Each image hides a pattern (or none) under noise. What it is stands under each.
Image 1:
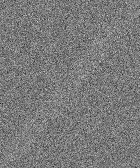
a diagonal band
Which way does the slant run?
bottom left to top right
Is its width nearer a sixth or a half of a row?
a sixth
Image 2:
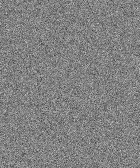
only noise
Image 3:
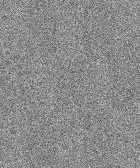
a checkerboard
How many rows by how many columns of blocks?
3 by 5
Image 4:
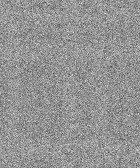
bands of rows crossing bands of columns
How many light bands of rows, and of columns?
3 and 3
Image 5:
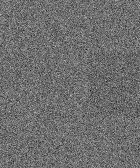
one block
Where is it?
middle right
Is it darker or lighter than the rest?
darker
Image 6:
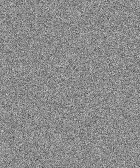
only noise
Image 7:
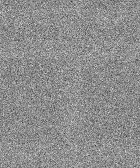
bands of rows crossing bands of columns
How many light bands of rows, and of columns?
3 and 1
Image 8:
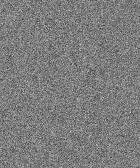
only noise
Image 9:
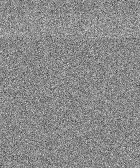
one band of rows
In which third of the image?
top
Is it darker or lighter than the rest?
lighter
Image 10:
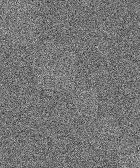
blocks along the diagonal
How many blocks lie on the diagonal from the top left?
5
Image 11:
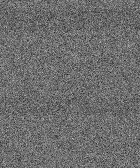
bands of rows
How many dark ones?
2
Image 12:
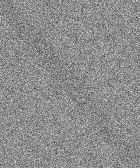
a diagonal band
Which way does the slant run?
top left to bottom right
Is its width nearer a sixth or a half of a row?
a sixth
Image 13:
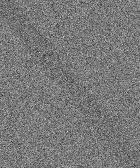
a diagonal band
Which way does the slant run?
top left to bottom right
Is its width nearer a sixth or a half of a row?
a sixth
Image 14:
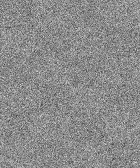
a checkerboard
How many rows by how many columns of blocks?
6 by 4
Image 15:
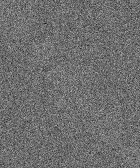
blocks along the diagonal
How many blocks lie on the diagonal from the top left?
5
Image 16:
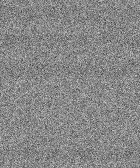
bands of rows
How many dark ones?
4
